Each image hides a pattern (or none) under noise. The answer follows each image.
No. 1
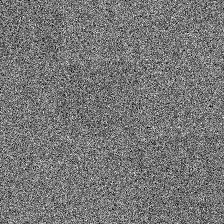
blocks along the diagonal
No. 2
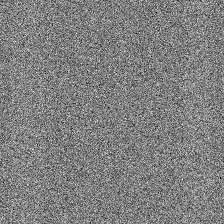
bands of columns
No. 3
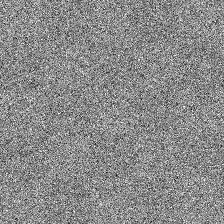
a checkerboard
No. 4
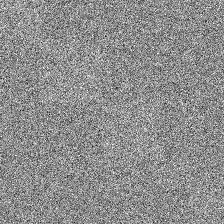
blocks along the diagonal
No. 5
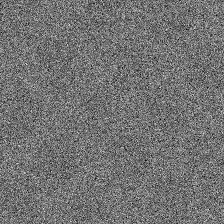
a checkerboard
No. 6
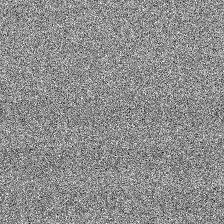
bands of rows
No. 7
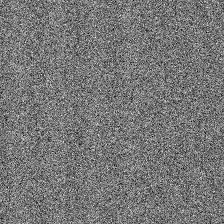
bands of columns
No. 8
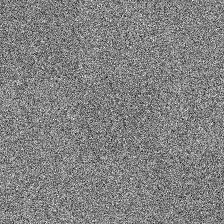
blocks along the diagonal
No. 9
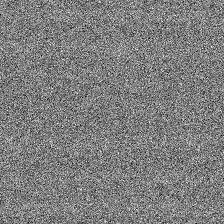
bands of rows
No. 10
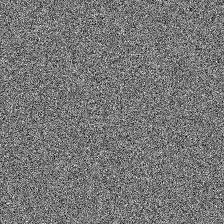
only noise
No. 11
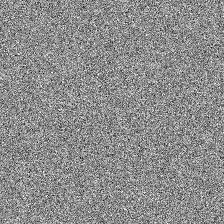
only noise
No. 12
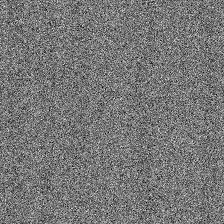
bands of columns
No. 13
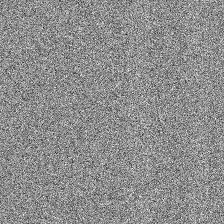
bands of columns
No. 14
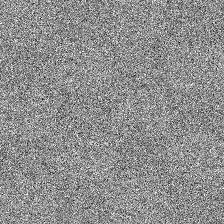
a checkerboard
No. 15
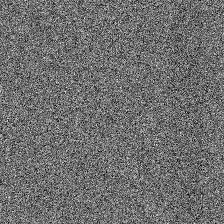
one band of columns
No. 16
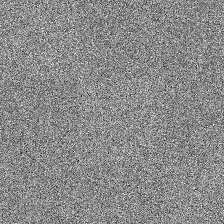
blocks along the diagonal
